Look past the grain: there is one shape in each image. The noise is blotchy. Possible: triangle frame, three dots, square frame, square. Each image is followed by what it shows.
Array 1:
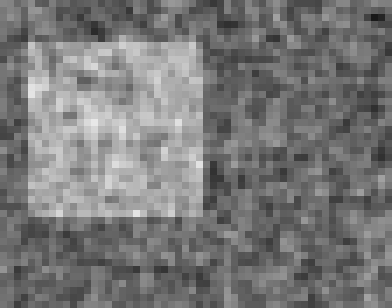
square
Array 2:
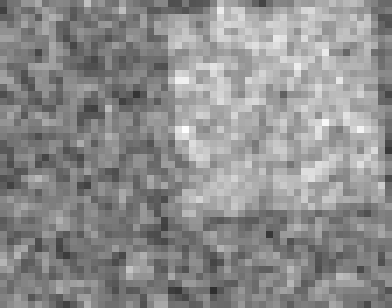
square
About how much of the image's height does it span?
two thirds
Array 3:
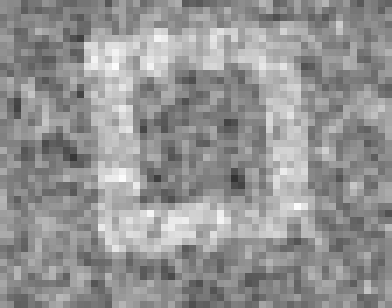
square frame
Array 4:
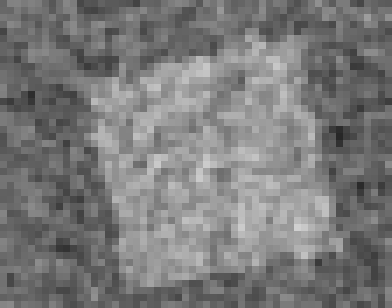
square
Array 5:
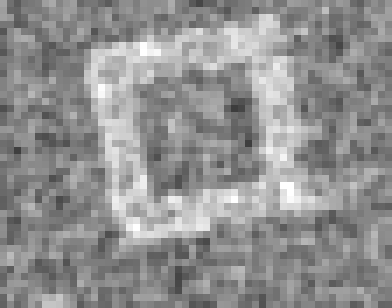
square frame
